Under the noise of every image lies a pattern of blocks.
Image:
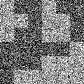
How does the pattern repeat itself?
no symmetry
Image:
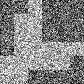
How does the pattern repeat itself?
mirrored about the diagonal from the bottom left
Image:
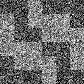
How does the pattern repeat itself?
the same after a half turn
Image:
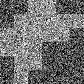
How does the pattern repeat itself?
mirrored about the diagonal from the top left
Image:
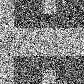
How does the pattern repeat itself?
top and bottom mirror each other
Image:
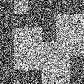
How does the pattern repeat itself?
no symmetry
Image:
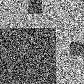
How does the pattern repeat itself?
mirrored about the diagonal from the bottom left
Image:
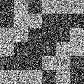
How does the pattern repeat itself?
the same after a half turn
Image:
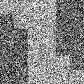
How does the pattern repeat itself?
the same after a half turn
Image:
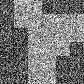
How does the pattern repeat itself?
no symmetry
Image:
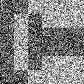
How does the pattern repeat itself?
top and bottom mirror each other
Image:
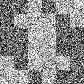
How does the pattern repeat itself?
the same after a half turn
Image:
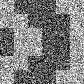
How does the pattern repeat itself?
top and bottom mirror each other
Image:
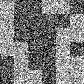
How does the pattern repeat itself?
no symmetry
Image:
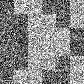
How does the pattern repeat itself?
top and bottom mirror each other
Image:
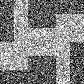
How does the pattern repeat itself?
the same after a half turn
